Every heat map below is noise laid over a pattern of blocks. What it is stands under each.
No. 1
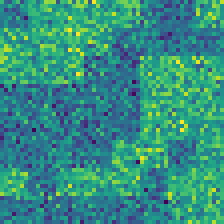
no symmetry
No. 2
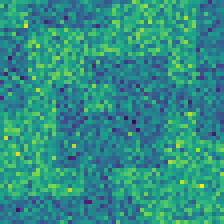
mirrored about the diagonal from the top left
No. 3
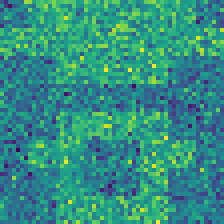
left and right mirror each other
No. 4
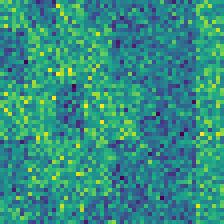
top and bottom mirror each other
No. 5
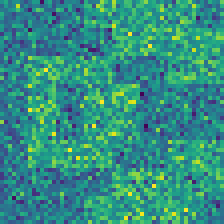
top and bottom mirror each other
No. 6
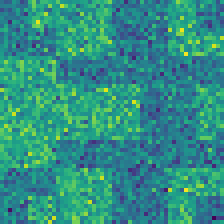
top and bottom mirror each other
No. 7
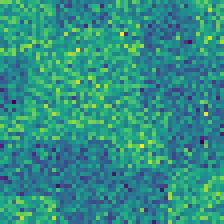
mirrored about the diagonal from the top left
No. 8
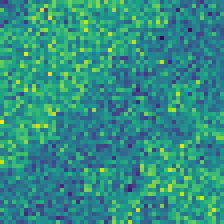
mirrored about the diagonal from the top left
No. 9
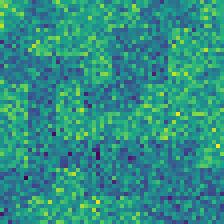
no symmetry
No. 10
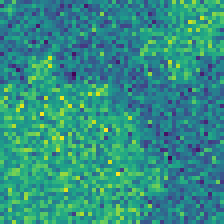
mirrored about the diagonal from the bottom left
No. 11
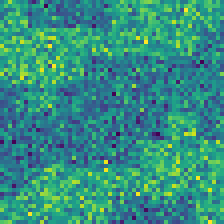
the same after a half turn
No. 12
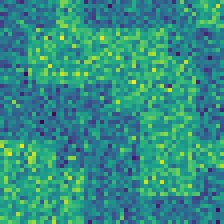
mirrored about the diagonal from the bottom left
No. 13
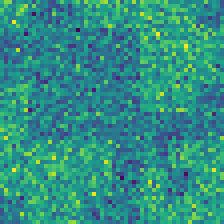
mirrored about the diagonal from the top left
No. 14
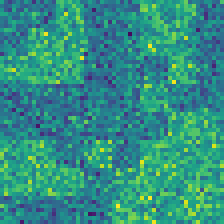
mirrored about the diagonal from the top left
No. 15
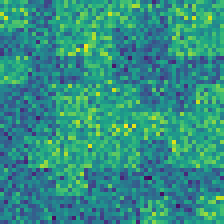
mirrored about the diagonal from the bottom left
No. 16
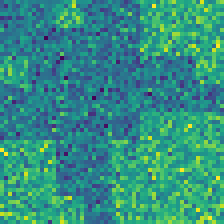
mirrored about the diagonal from the top left
